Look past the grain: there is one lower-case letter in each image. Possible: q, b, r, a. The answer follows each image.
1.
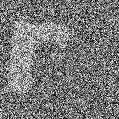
r
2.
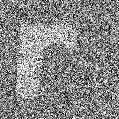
r
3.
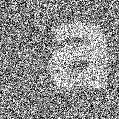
a
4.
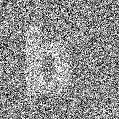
b
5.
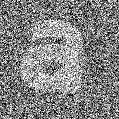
a
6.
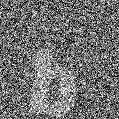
b
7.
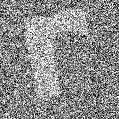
r
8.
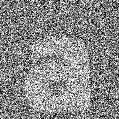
a
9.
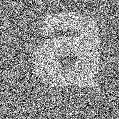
a
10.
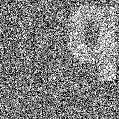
q
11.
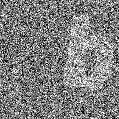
b
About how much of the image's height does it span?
two thirds
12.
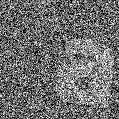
a
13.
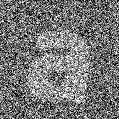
a
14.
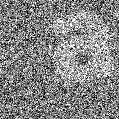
a
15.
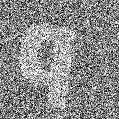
q
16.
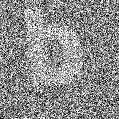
b
